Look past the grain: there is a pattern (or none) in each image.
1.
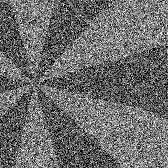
spokes from one point
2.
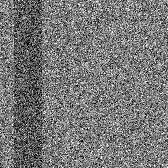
one vertical stripe
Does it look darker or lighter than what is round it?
darker
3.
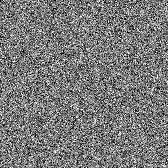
only noise
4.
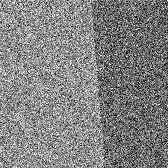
a sharp edge
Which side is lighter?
left
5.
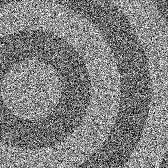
rings round one point
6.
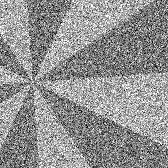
spokes from one point
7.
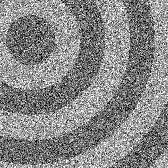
rings round one point
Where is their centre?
top left
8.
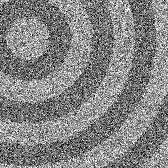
rings round one point
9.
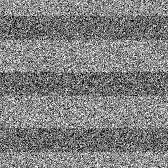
horizontal stripes
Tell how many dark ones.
3
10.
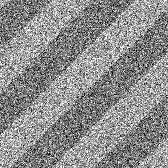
diagonal stripes
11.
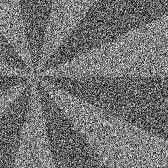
spokes from one point
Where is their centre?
middle left
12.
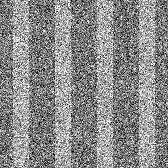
vertical stripes
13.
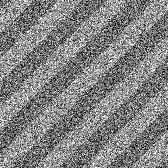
diagonal stripes
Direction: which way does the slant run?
bottom left to top right
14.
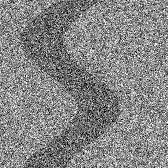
a wavy band
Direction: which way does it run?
top to bottom
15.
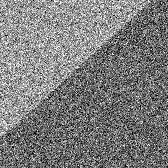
a sharp edge
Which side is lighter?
top left
